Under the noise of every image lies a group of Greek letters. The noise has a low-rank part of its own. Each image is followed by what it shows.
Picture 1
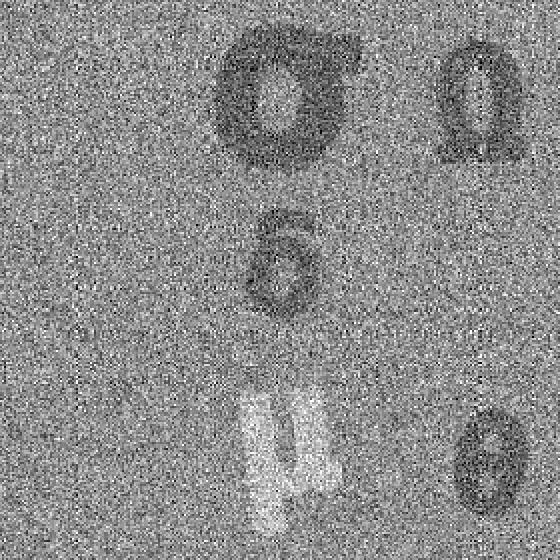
top middle: dark sigma; top right: dark omega; centre: dark delta; bottom middle: light mu; bottom right: dark theta
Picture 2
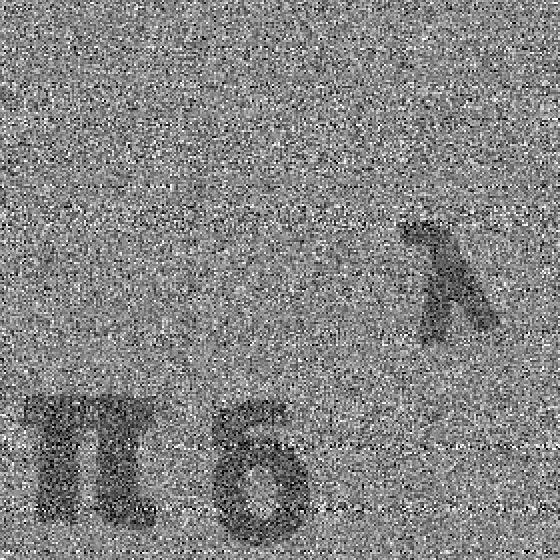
middle right: dark lambda; bottom left: dark pi; bottom middle: dark delta
